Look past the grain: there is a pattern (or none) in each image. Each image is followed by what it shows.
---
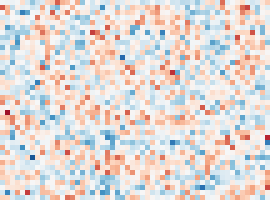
rings round one point
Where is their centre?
top middle
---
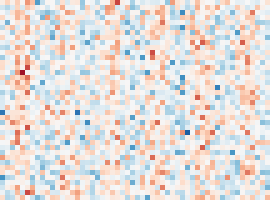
vertical stripes
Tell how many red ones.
6
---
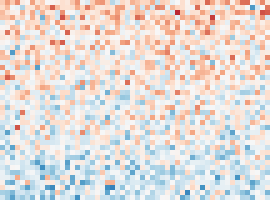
a smooth slope
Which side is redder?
top
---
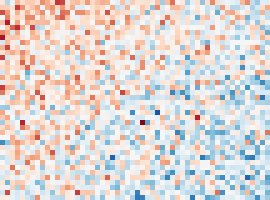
a smooth slope
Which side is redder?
top left
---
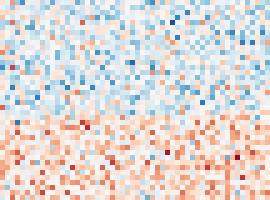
a sharp edge
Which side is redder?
bottom
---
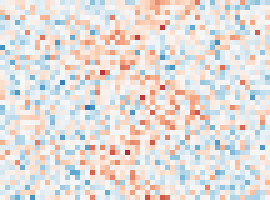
a wavy band
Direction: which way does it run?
top to bottom
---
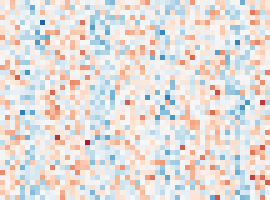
vertical stripes
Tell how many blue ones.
4
